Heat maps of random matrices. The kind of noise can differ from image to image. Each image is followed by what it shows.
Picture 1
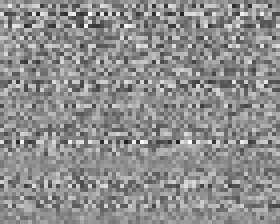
rows of uneven size
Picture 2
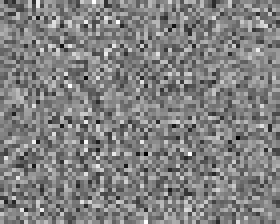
low rank plus noise
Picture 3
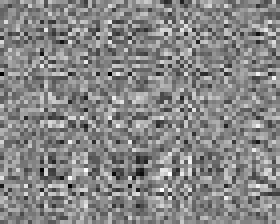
low rank plus noise
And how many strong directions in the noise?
two
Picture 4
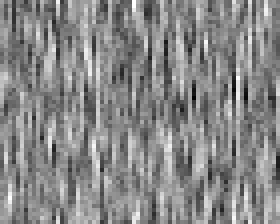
streaked along the columns
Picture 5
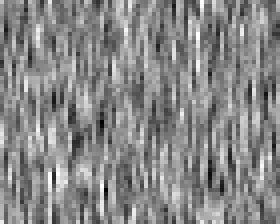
streaked along the columns
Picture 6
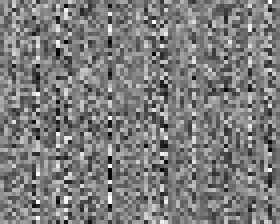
columns of uneven size
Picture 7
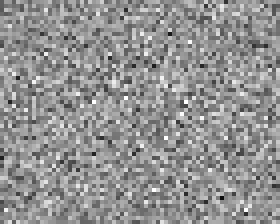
independent entries
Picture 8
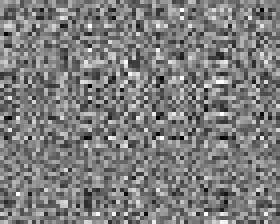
low rank plus noise
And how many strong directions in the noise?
three or four
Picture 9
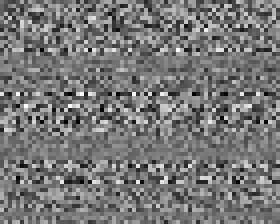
rows of uneven size
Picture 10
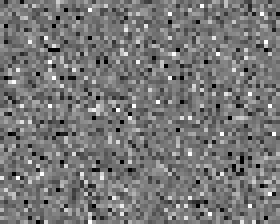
heavy tails
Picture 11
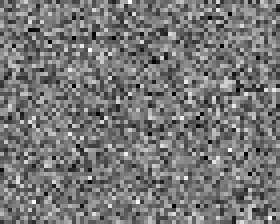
independent entries
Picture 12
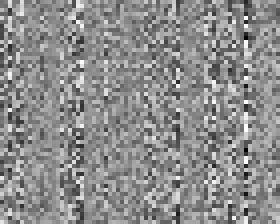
columns of uneven size
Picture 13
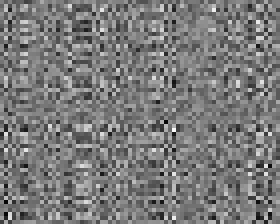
low rank plus noise
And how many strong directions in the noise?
one
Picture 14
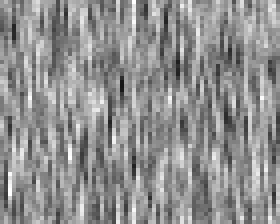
streaked along the columns
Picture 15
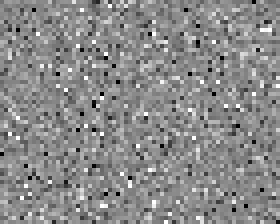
heavy tails
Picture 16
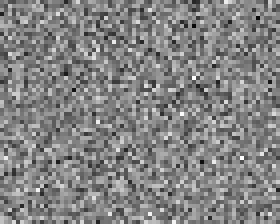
independent entries
